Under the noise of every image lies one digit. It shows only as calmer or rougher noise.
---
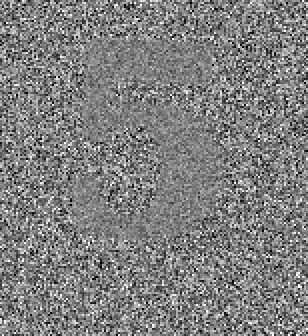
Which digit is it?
5
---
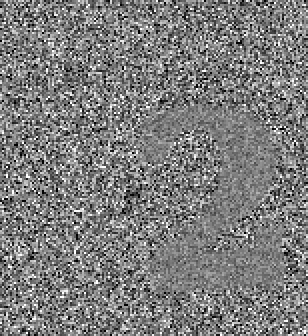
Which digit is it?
2
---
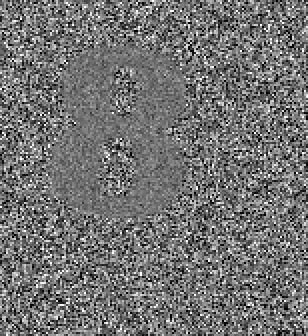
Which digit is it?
8
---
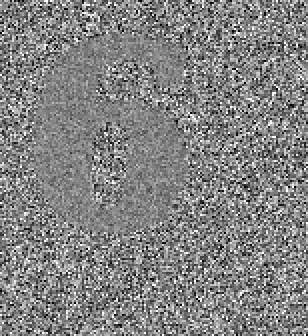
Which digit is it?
6
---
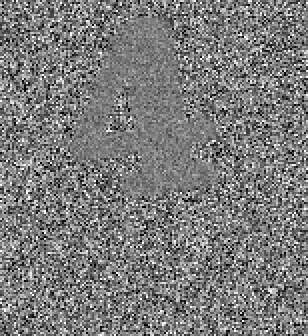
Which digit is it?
4
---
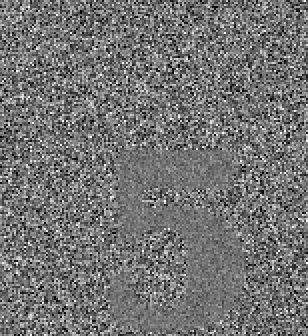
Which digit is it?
5
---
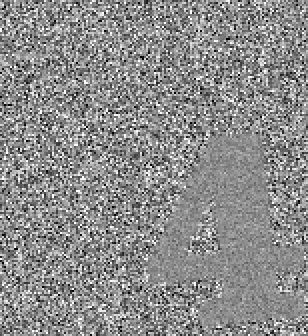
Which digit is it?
4
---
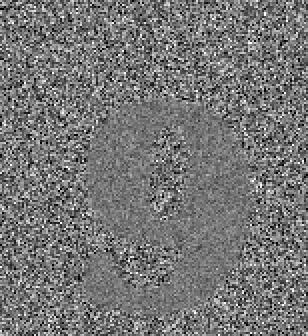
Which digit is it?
9
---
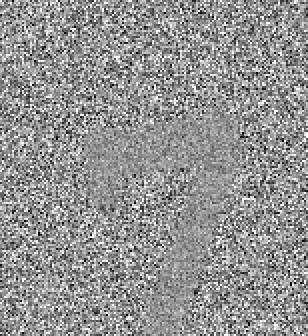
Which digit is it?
7
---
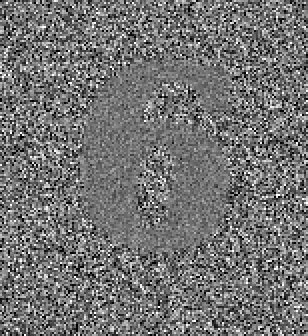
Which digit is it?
6
